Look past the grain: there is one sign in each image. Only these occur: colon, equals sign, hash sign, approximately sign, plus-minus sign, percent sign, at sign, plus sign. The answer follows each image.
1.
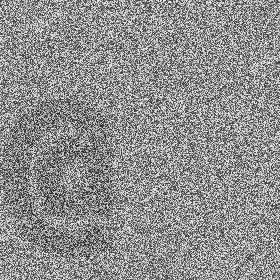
dark at sign
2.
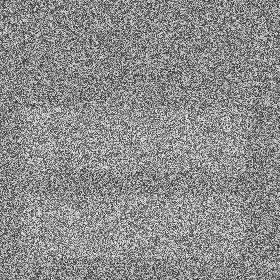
light equals sign
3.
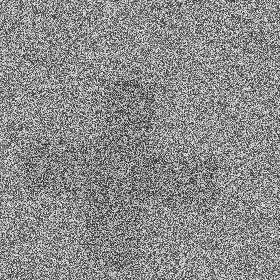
dark plus sign
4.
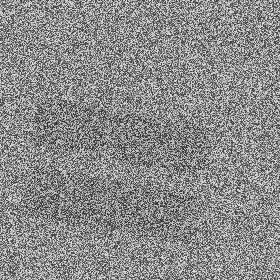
dark equals sign
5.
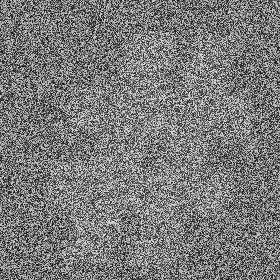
light hash sign
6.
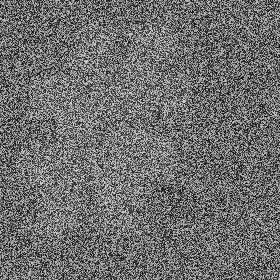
light hash sign
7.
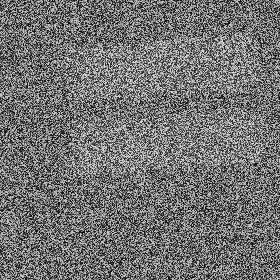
light equals sign
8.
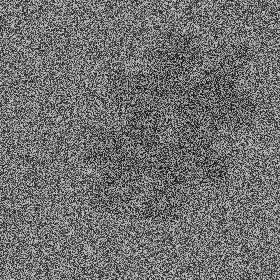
dark hash sign
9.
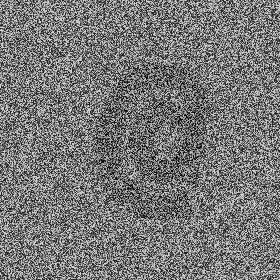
dark at sign
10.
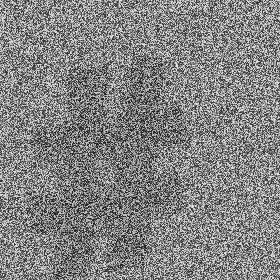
dark hash sign
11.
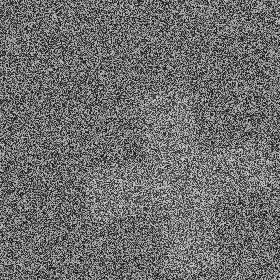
light plus sign
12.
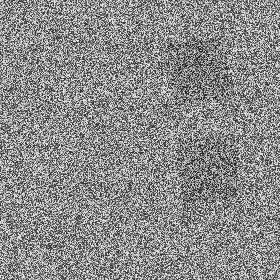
dark colon
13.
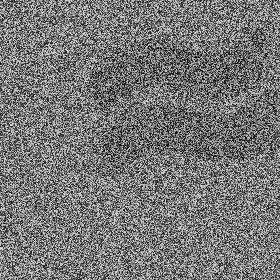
dark approximately sign
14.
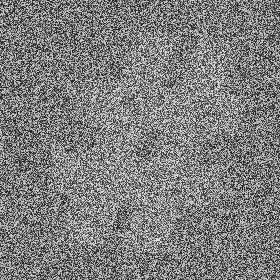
light hash sign
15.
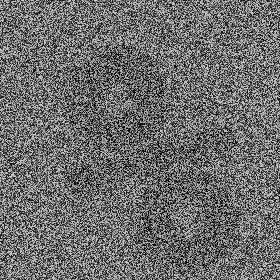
dark percent sign
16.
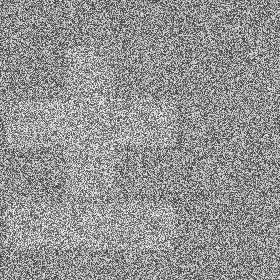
light plus-minus sign
